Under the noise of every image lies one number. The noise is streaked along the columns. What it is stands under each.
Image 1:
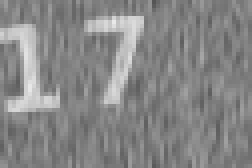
17
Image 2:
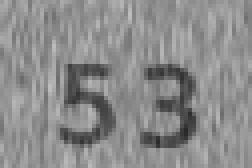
53
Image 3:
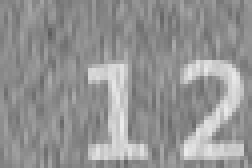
12
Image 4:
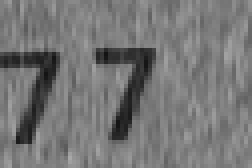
77
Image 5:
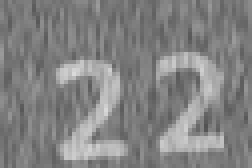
22
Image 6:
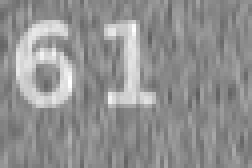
61
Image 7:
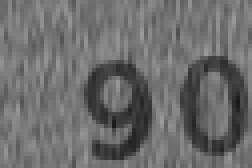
90
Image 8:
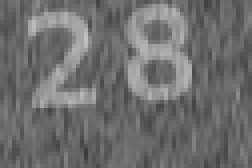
28
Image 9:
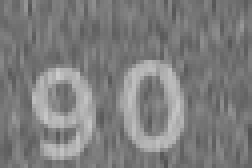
90
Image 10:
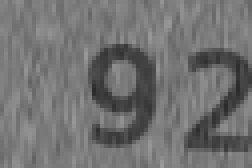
92
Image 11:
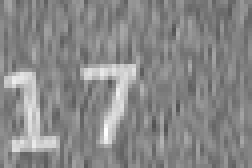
17
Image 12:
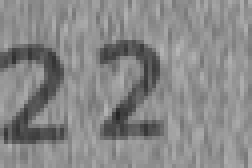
22
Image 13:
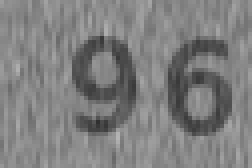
96
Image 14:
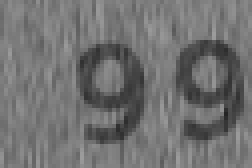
99
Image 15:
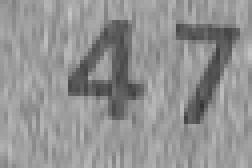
47
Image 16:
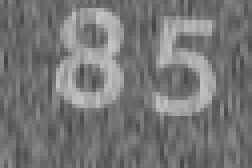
85
